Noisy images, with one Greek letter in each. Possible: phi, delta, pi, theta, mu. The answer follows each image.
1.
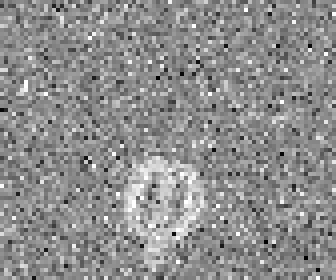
light phi, bottom middle
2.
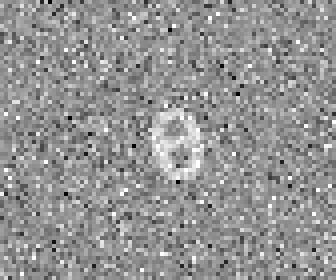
light theta, centre
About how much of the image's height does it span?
a quarter
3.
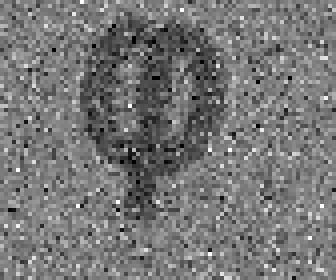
dark phi
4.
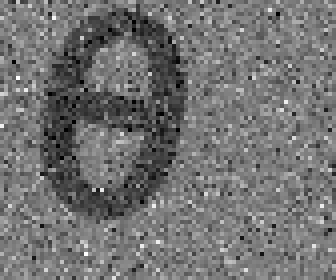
dark theta
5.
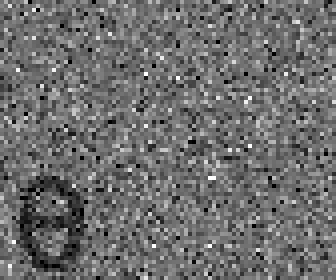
dark theta, bottom left
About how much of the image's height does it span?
a third
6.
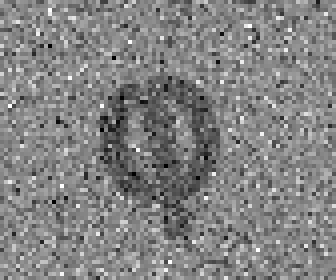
dark phi
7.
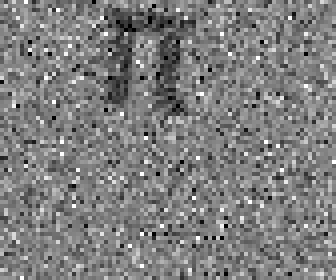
dark pi, top middle
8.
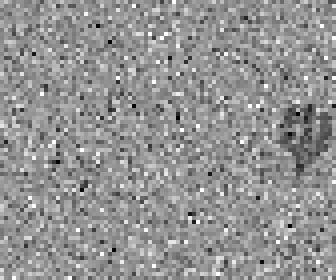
dark phi, middle right
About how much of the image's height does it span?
a quarter
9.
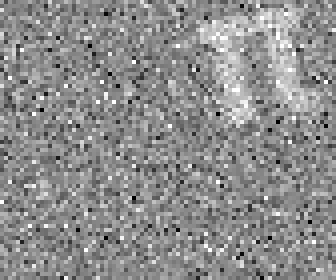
light pi, top right
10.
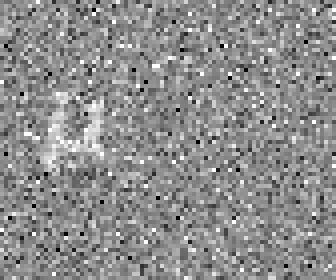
light mu, middle left
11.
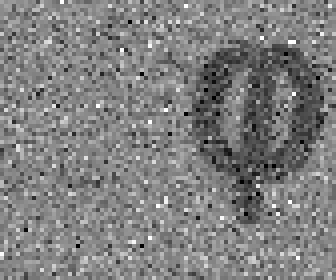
dark phi
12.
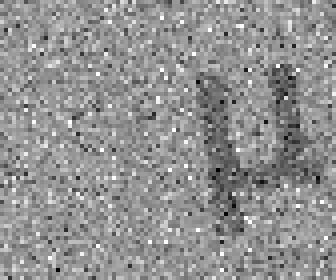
dark mu
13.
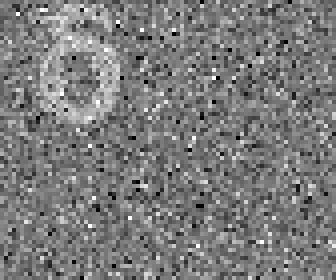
light delta, top left
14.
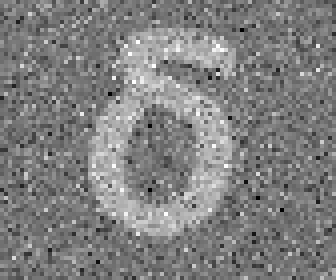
light delta
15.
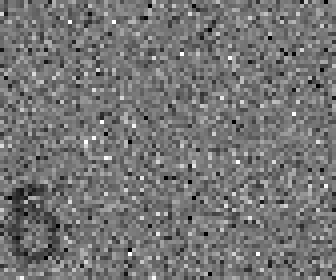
dark delta, bottom left
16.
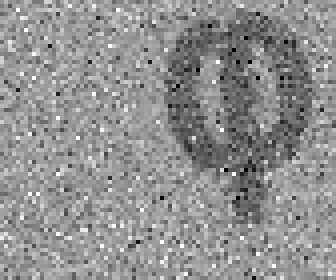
dark phi
